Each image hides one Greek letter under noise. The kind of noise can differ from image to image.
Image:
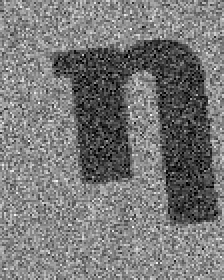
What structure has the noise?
independent entries
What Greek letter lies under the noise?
eta
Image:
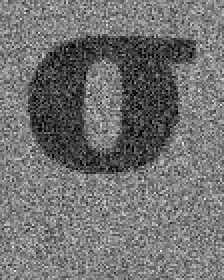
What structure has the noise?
low rank plus noise
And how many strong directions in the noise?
one
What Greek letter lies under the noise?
sigma
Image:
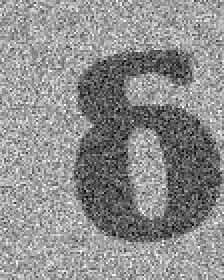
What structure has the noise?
independent entries
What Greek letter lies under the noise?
delta
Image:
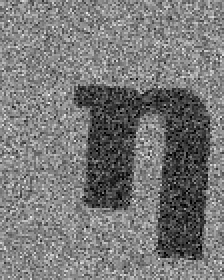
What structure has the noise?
independent entries
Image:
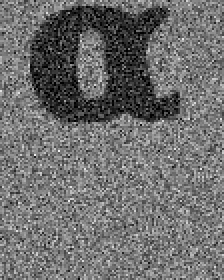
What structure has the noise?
independent entries
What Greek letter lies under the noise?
alpha
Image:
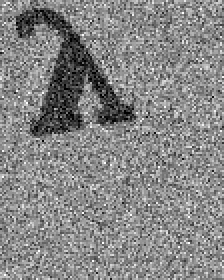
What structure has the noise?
independent entries
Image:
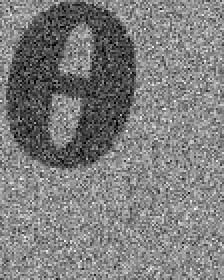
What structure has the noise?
independent entries
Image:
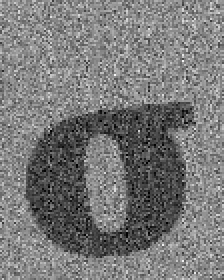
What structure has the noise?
columns of uneven size
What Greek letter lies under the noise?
sigma
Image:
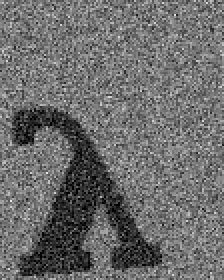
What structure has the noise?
independent entries
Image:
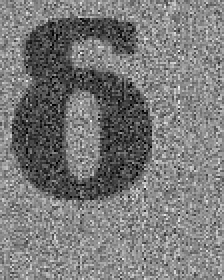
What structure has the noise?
columns of uneven size
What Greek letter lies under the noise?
delta
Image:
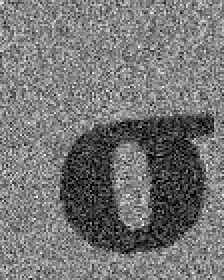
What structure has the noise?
low rank plus noise
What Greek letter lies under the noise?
sigma
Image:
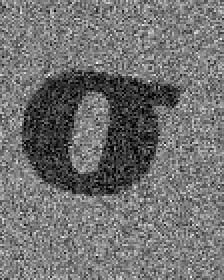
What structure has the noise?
low rank plus noise
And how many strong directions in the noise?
three or four
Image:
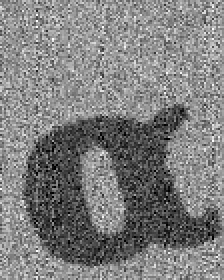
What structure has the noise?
columns of uneven size
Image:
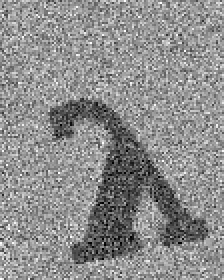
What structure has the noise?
low rank plus noise
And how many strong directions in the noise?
three or four
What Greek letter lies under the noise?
lambda
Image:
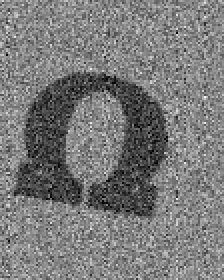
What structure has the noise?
columns of uneven size
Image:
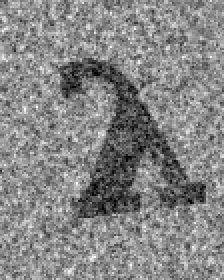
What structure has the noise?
blotchy
